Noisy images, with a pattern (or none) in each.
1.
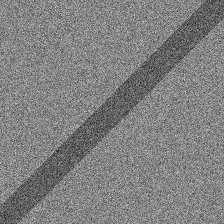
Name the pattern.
a diagonal band
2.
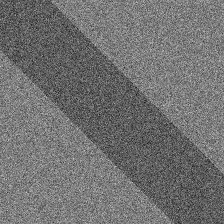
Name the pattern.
a diagonal band
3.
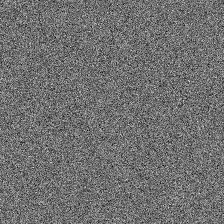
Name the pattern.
only noise
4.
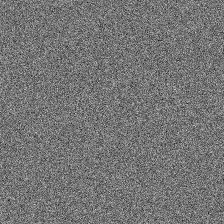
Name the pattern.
only noise
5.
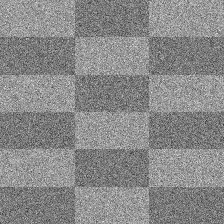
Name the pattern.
a checkerboard
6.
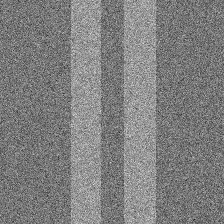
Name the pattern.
bands of columns
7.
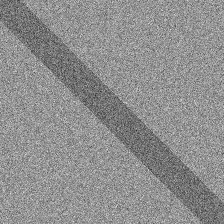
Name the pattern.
a diagonal band
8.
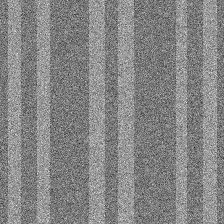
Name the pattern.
bands of columns
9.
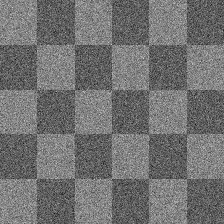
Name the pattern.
a checkerboard
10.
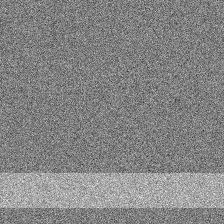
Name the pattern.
one band of rows
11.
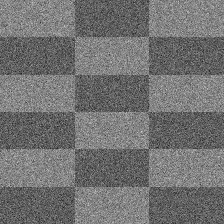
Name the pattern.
a checkerboard
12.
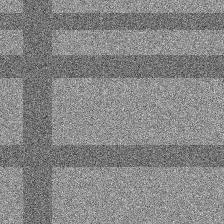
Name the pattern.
bands of rows crossing bands of columns
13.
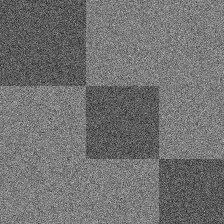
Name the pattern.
blocks along the diagonal
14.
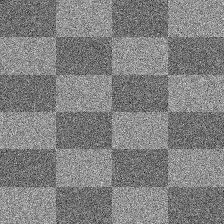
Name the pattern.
a checkerboard
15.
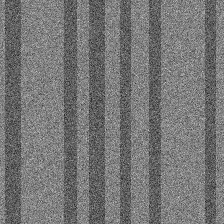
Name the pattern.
bands of columns
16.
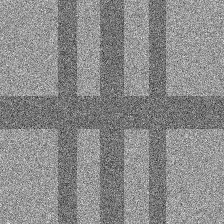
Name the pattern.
bands of rows crossing bands of columns
